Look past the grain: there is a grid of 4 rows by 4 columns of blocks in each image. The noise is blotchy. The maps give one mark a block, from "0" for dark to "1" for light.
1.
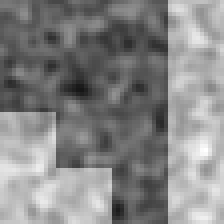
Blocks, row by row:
0001
0001
1001
1101
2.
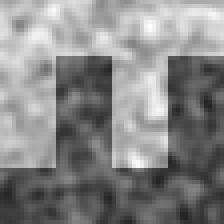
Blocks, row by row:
1111
1010
1010
0000
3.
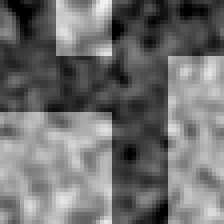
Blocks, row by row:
0100
0001
1101
1101
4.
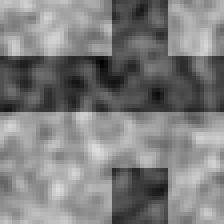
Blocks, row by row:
1101
0000
1111
1101
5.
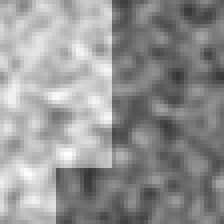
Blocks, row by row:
1100
1100
1100
1000
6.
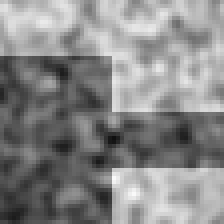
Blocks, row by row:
1111
0011
0000
0011
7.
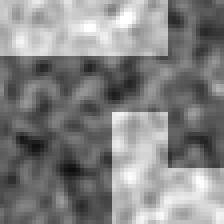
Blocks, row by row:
1110
0000
0010
0011
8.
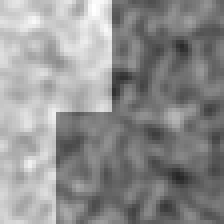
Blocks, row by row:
1100
1100
1000
1000
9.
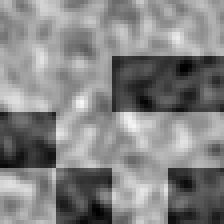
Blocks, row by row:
1111
1100
0111
1010
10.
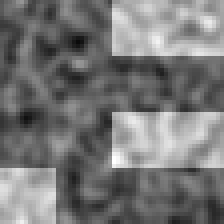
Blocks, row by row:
0011
0000
0011
1000
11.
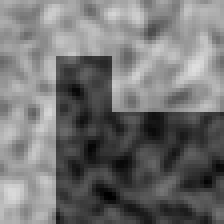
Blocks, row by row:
1111
1011
1000
1000
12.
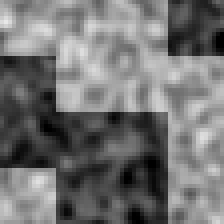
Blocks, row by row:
1110
0111
0001
1001
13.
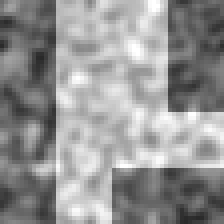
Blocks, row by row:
0110
0110
0111
0100
